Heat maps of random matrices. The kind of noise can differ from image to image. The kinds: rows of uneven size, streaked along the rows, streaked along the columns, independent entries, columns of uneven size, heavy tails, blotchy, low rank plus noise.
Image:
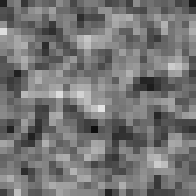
blotchy
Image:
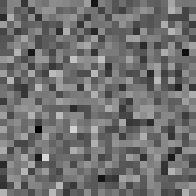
independent entries
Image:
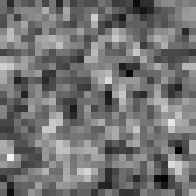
blotchy
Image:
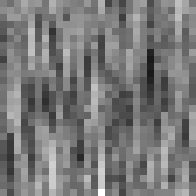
streaked along the columns
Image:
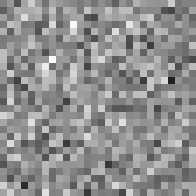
independent entries
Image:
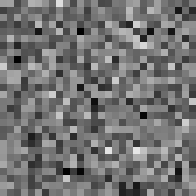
independent entries
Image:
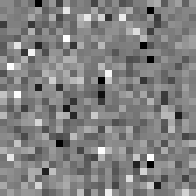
heavy tails
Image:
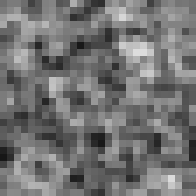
blotchy
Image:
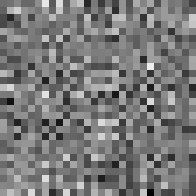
low rank plus noise
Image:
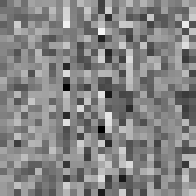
columns of uneven size
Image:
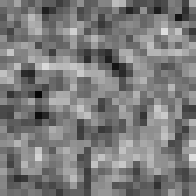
blotchy
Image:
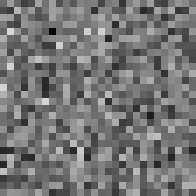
independent entries
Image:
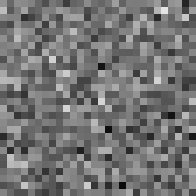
independent entries
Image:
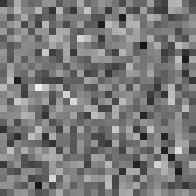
independent entries
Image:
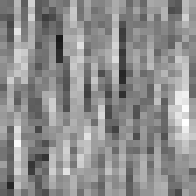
streaked along the columns
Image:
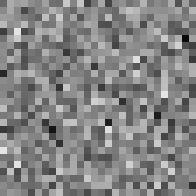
independent entries
